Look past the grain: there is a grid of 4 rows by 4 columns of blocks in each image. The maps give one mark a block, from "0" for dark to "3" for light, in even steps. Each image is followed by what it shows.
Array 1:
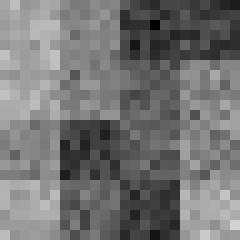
3 2 0 0
3 2 1 2
2 0 1 2
3 1 0 3
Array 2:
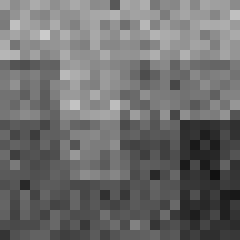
3 3 3 3
2 3 2 2
1 2 1 0
1 1 1 0
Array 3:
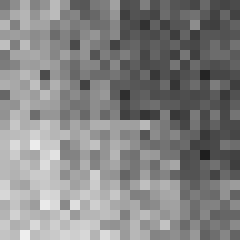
2 1 0 0
2 1 0 0
3 2 1 0
3 3 2 1
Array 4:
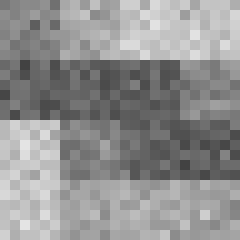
1 2 3 3
0 0 0 1
3 1 0 0
3 2 2 2
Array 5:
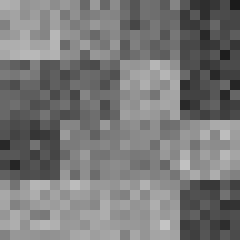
3 2 1 0
1 1 3 0
0 2 2 3
3 3 3 0
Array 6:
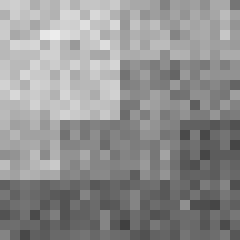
3 3 2 2
3 3 1 1
2 1 1 0
0 0 0 0
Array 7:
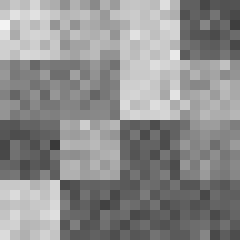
3 2 3 0
1 1 3 2
0 2 0 1
3 0 0 0
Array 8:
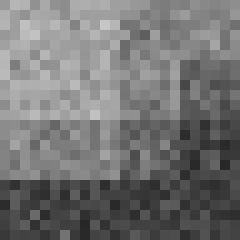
3 3 2 2
3 3 2 1
2 2 1 0
0 0 0 0
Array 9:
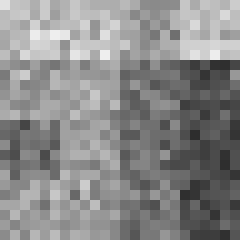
3 3 2 3
2 2 1 0
1 2 1 0
2 2 1 0
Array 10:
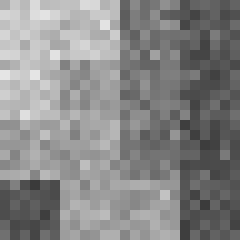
3 3 1 0
3 2 1 0
2 2 1 0
0 2 2 0
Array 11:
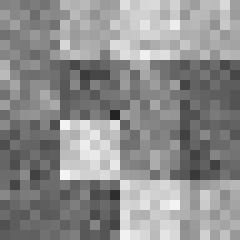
1 2 3 2
1 0 1 0
0 3 1 0
0 0 3 2
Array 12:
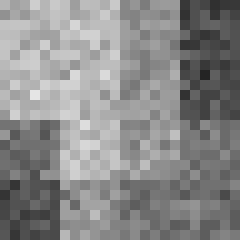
3 3 2 0
3 3 2 0
1 3 2 1
0 2 1 1
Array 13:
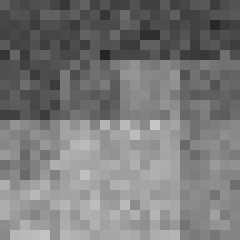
0 0 0 0
0 1 2 1
2 3 3 2
3 3 3 2
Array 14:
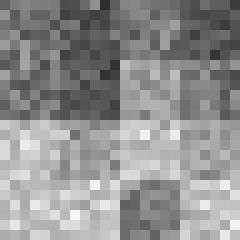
1 0 1 0
1 0 2 1
3 2 3 2
3 3 1 3
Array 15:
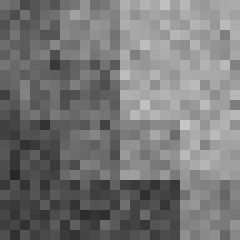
1 2 3 3
1 1 3 3
0 1 2 3
0 0 0 2
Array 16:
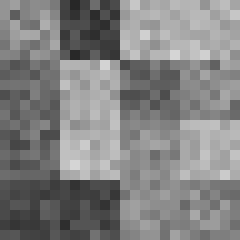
2 0 3 3
1 3 1 2
1 3 2 3
0 0 2 2
